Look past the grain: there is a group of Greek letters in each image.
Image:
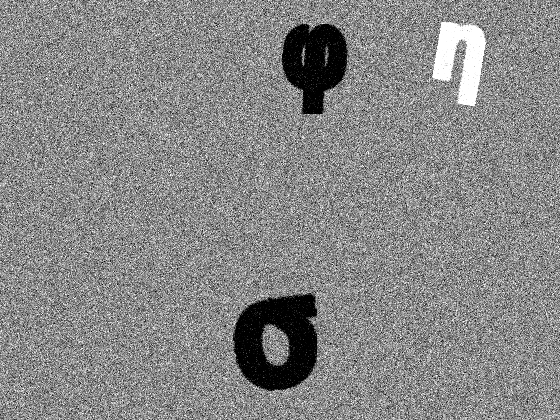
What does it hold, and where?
top middle: dark phi; top right: light eta; bottom middle: dark sigma
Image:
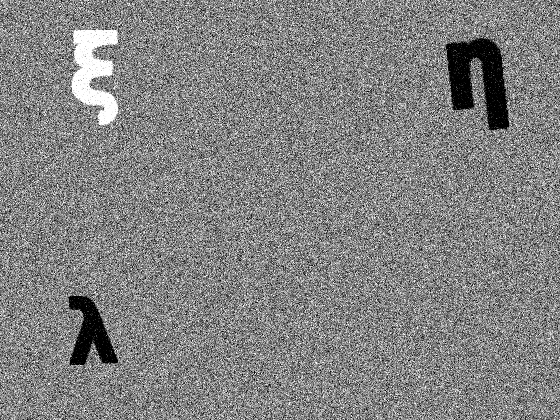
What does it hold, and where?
top left: light xi; top right: dark eta; bottom left: dark lambda
